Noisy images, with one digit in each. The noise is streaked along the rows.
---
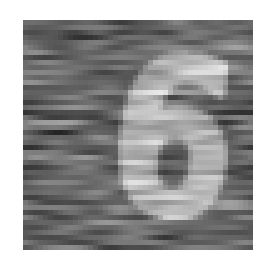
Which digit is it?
6
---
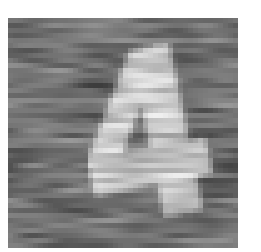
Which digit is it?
4
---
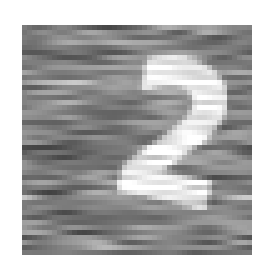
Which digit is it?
2
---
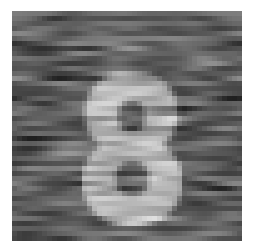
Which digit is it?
8
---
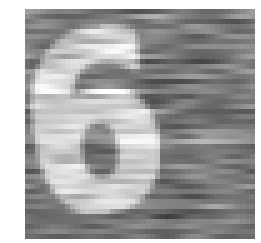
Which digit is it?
6
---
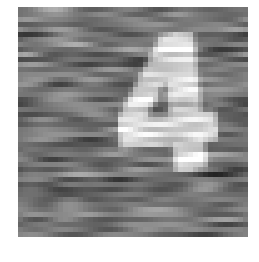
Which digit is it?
4
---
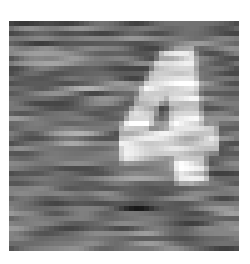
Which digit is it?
4
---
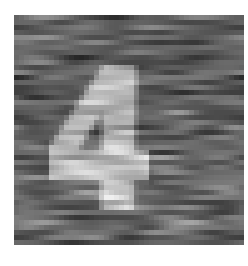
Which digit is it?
4
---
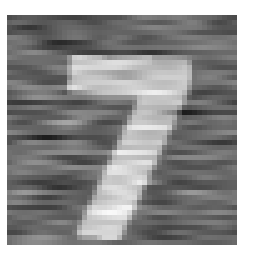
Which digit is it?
7
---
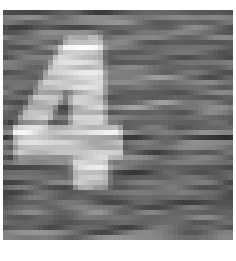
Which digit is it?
4
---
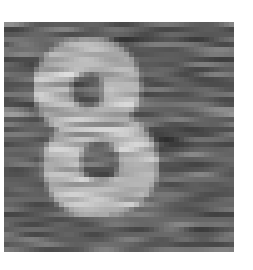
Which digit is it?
8
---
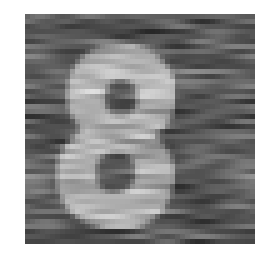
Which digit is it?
8
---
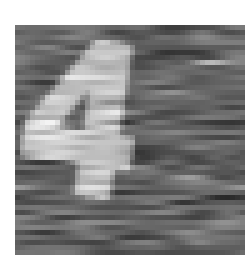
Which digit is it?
4
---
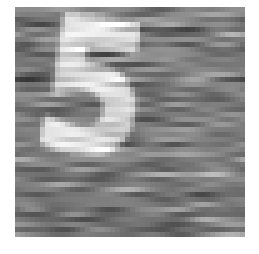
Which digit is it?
5
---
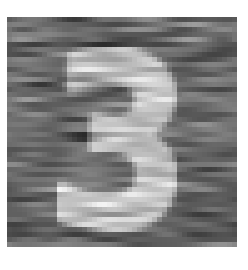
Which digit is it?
3
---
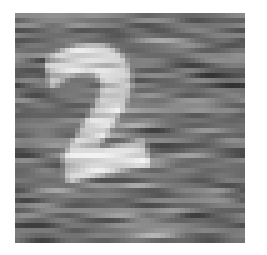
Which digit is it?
2
